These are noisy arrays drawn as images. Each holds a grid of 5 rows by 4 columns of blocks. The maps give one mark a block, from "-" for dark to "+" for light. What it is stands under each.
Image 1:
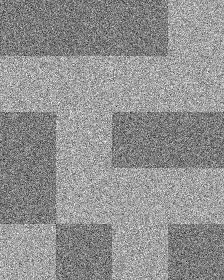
- - - +
+ + + +
- + - -
- + + +
+ - + -
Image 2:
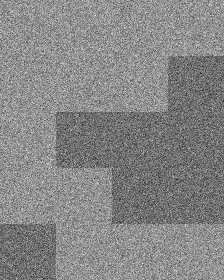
+ + + +
+ + + -
+ - - -
+ + - -
- + + +
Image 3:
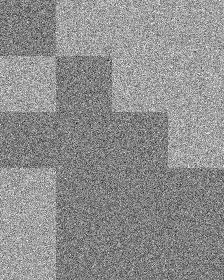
- + + +
+ - + +
- - - +
+ - - -
+ - - -
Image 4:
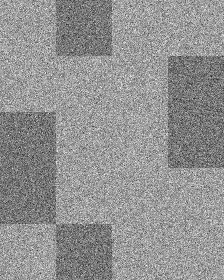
+ - + +
+ + + -
- + + -
- + + +
+ - + +
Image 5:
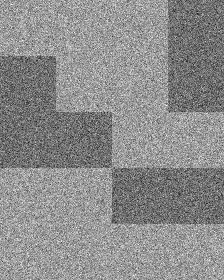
+ + + -
- + + -
- - + +
+ + - -
+ + + +
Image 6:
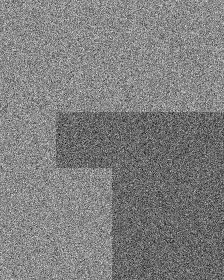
+ + + +
+ + + +
+ - - -
+ + - -
+ + - -
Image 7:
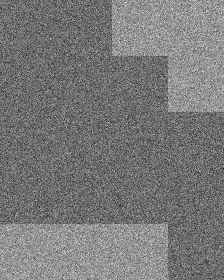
- - + +
- - - +
- - - -
- - - -
+ + + -
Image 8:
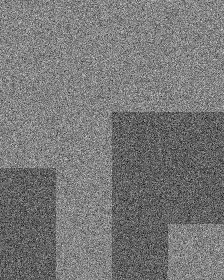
+ + + +
+ + + +
+ + - -
- + - -
- + - +
